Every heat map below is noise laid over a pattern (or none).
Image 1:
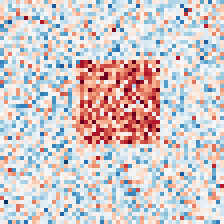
one block
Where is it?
centre
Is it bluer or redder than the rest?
redder
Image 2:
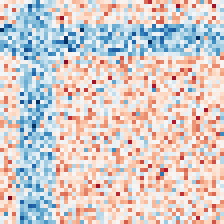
bands of rows crossing bands of columns
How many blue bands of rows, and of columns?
1 and 1
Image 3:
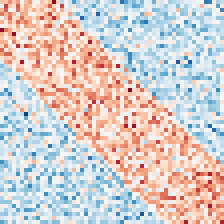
a diagonal band
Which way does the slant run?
top left to bottom right
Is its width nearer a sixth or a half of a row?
a half
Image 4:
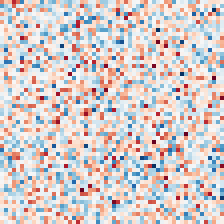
only noise
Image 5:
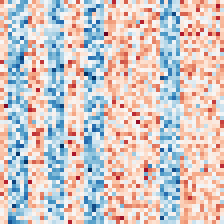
bands of columns
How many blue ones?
4
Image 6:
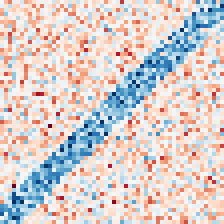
a diagonal band
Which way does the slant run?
bottom left to top right
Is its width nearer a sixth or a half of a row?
a sixth
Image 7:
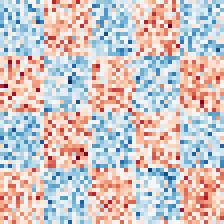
a checkerboard
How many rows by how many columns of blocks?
4 by 5
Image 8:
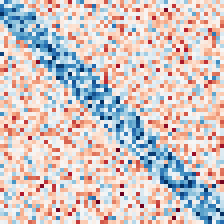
a diagonal band
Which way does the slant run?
top left to bottom right
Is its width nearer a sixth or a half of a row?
a sixth
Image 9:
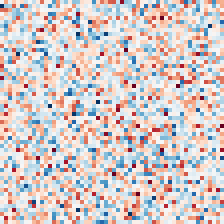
only noise
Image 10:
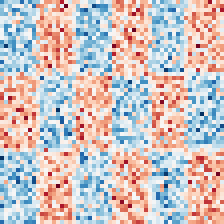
a checkerboard
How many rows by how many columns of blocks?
3 by 6
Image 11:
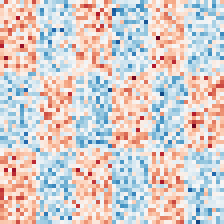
a checkerboard
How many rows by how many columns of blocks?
3 by 6
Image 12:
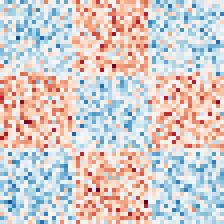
a checkerboard
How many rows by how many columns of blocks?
3 by 3
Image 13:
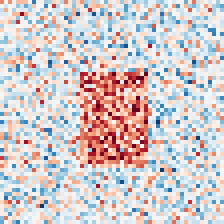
one block
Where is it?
centre
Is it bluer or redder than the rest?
redder
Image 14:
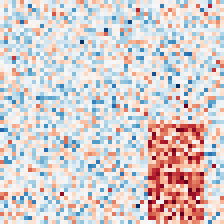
one block
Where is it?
bottom right
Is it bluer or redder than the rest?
redder
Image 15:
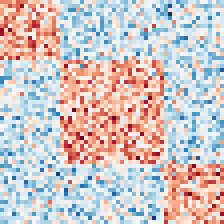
blocks along the diagonal
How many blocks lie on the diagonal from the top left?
3
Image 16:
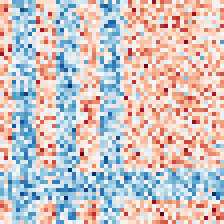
bands of rows crossing bands of columns
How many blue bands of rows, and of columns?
1 and 3
